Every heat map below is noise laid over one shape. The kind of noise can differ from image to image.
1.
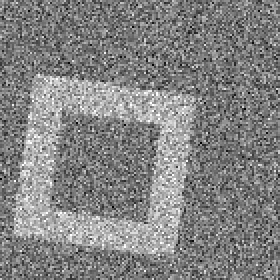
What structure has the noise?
independent entries
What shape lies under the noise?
square frame
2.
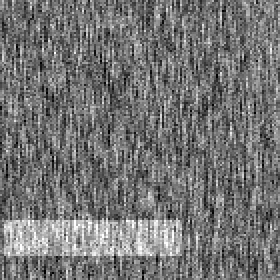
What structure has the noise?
streaked along the columns
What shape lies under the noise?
bar
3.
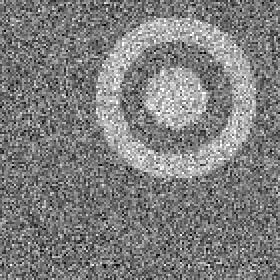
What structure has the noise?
low rank plus noise
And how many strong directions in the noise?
five to eight
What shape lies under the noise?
bullseye
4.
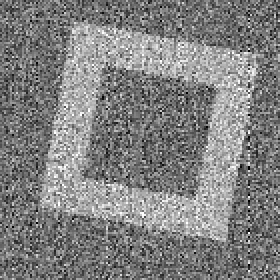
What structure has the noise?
columns of uneven size
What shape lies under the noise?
square frame
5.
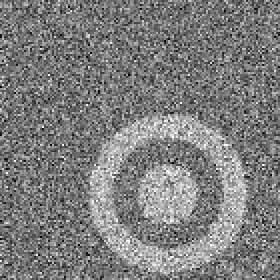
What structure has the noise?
low rank plus noise
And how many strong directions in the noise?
two
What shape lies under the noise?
bullseye
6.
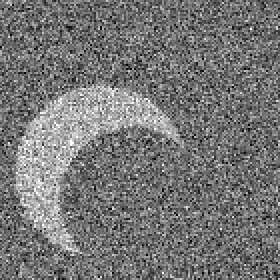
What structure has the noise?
low rank plus noise
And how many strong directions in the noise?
two
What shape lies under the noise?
crescent
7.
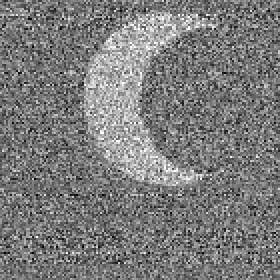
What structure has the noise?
rows of uneven size
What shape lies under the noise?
crescent
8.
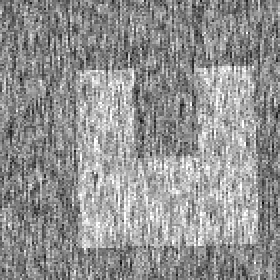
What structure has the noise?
streaked along the columns
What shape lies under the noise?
square with a notch
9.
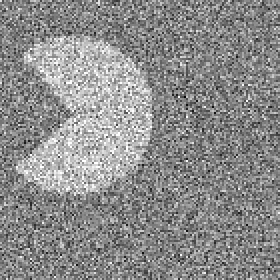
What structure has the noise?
low rank plus noise
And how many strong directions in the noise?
five to eight
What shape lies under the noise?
disc with a wedge cut out
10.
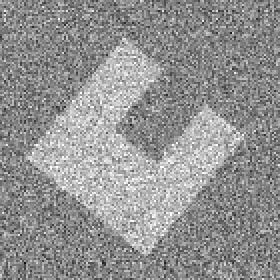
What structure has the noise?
low rank plus noise
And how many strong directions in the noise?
three or four
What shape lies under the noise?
square with a notch
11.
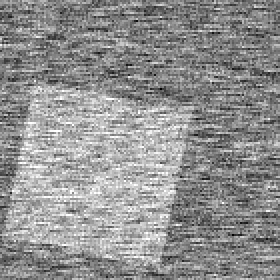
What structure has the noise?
streaked along the rows
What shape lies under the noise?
square
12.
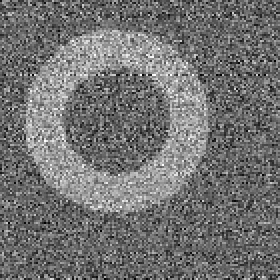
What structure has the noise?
rows of uneven size
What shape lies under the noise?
ring
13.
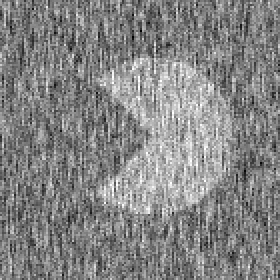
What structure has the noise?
streaked along the columns
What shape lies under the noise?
disc with a wedge cut out
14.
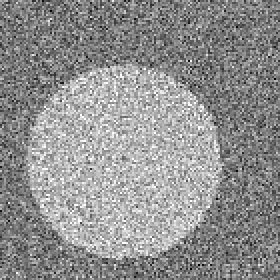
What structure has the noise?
low rank plus noise
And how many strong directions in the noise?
two
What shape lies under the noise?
disc
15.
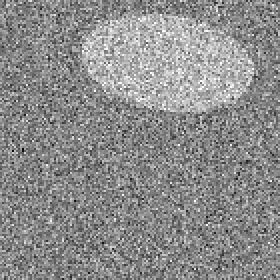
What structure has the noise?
independent entries
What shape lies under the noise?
ellipse
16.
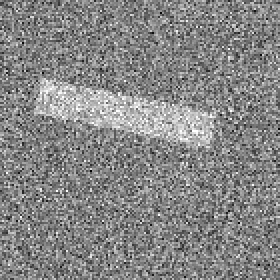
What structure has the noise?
low rank plus noise
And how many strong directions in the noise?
three or four
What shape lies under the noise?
bar
